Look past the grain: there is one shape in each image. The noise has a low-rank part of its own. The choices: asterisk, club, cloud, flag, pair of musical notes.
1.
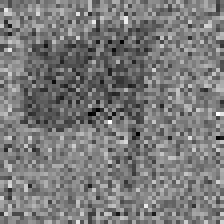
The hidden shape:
flag
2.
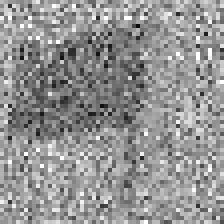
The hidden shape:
flag
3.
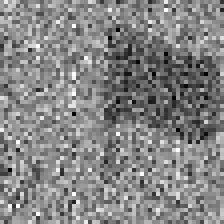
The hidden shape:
flag
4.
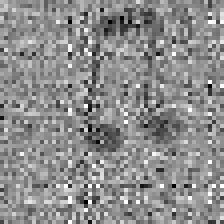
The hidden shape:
pair of musical notes
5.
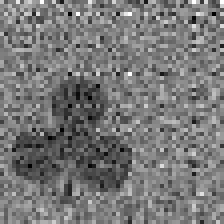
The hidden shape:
club
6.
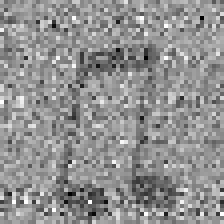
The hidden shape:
pair of musical notes
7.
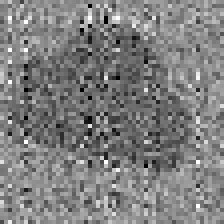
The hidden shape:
cloud
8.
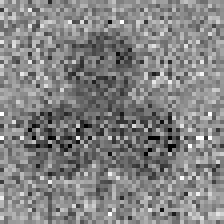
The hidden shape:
club
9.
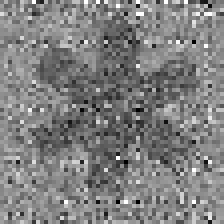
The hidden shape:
asterisk
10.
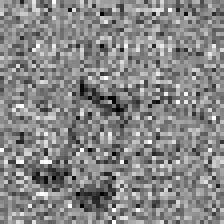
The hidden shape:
pair of musical notes
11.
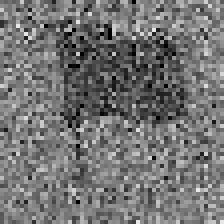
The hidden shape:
flag
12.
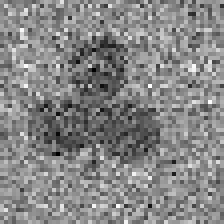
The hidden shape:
club
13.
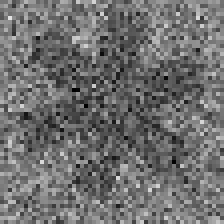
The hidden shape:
asterisk
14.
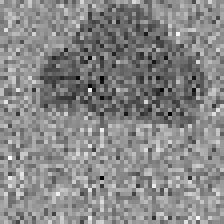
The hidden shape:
cloud
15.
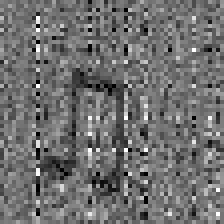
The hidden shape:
pair of musical notes
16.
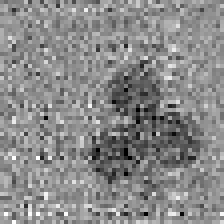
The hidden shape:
club
